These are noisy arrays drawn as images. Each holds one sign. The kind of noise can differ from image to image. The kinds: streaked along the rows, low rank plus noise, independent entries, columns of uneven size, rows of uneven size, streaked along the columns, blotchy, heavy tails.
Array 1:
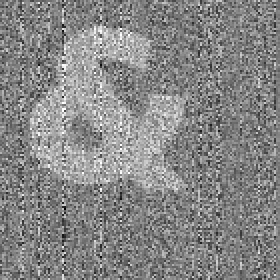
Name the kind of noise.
columns of uneven size
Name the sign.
ampersand
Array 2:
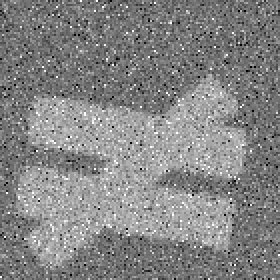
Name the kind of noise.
heavy tails
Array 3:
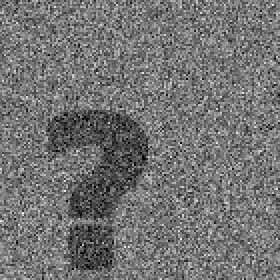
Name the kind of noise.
independent entries
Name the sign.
question mark
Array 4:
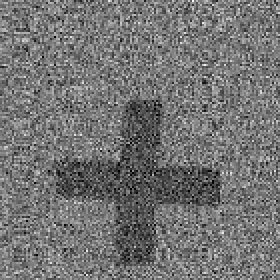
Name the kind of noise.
low rank plus noise
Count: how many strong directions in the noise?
five to eight
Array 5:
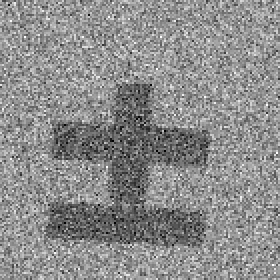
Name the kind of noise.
independent entries
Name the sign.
plus-minus sign
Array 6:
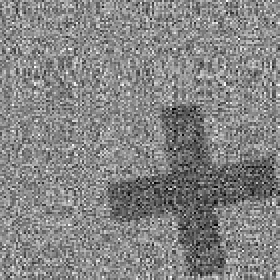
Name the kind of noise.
low rank plus noise
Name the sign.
plus sign
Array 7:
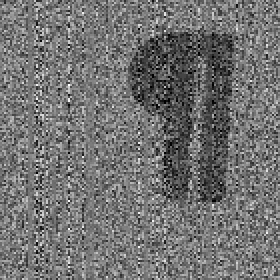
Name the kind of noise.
columns of uneven size
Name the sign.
pilcrow
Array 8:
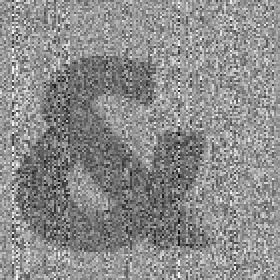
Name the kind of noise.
columns of uneven size
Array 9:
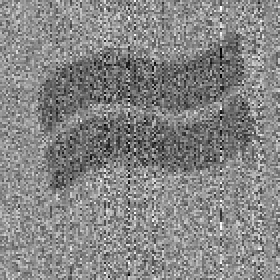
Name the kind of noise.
columns of uneven size
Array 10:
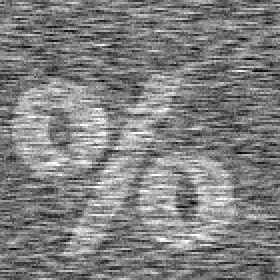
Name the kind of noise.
streaked along the rows
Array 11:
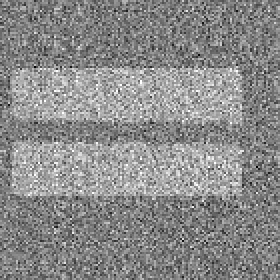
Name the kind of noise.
low rank plus noise
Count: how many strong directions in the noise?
five to eight
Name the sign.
equals sign
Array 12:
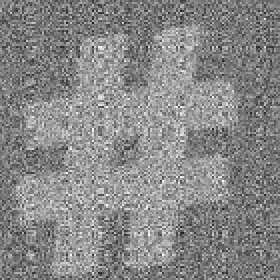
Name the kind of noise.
low rank plus noise
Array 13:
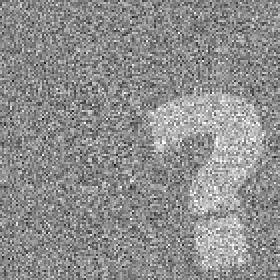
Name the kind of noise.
low rank plus noise
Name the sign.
question mark
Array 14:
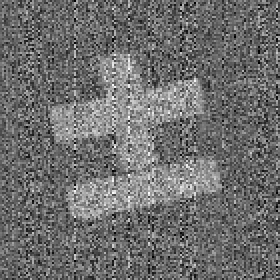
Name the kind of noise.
columns of uneven size
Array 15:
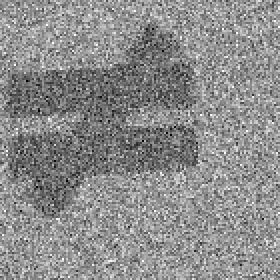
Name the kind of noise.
independent entries
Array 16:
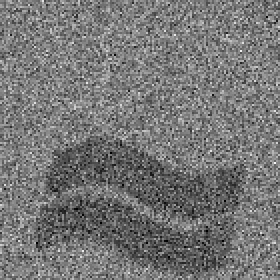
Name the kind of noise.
independent entries
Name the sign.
approximately sign
